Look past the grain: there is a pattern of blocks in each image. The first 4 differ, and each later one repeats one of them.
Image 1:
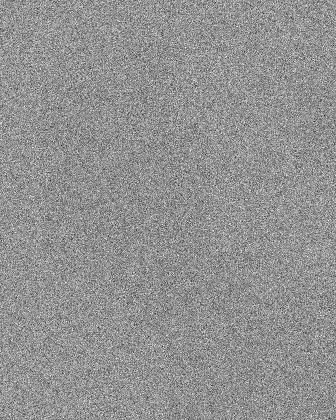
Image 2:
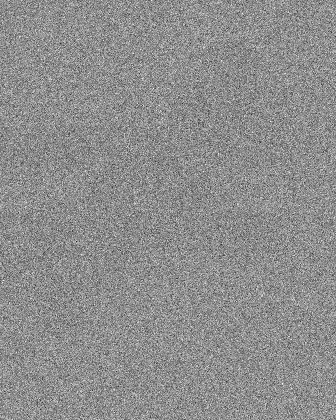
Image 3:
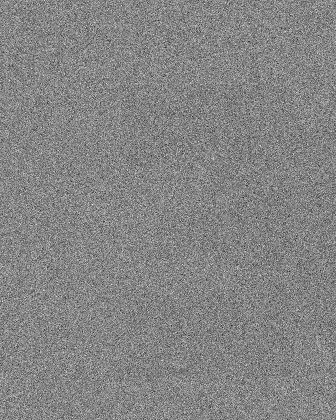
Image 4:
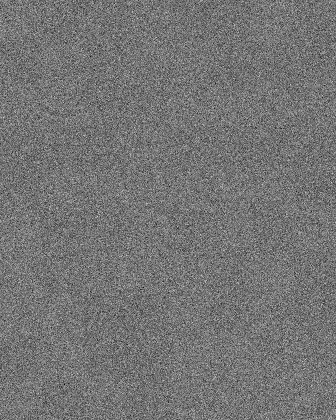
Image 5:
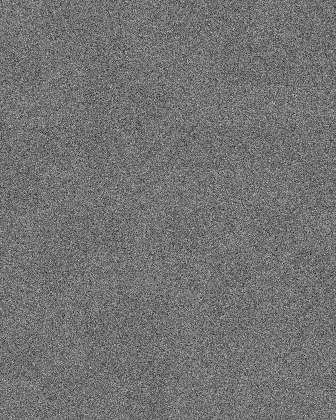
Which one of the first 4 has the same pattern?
4
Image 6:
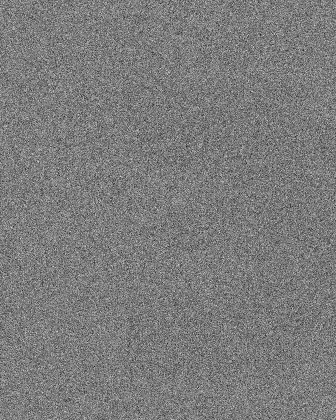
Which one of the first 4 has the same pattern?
3
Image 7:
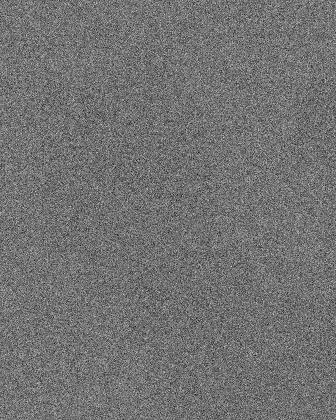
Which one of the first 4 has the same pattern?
1
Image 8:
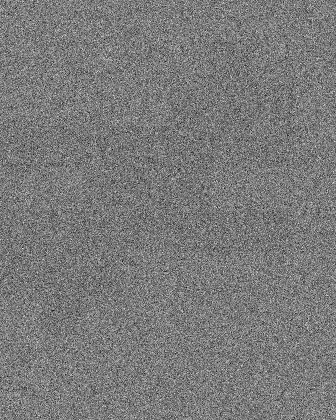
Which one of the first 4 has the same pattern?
2
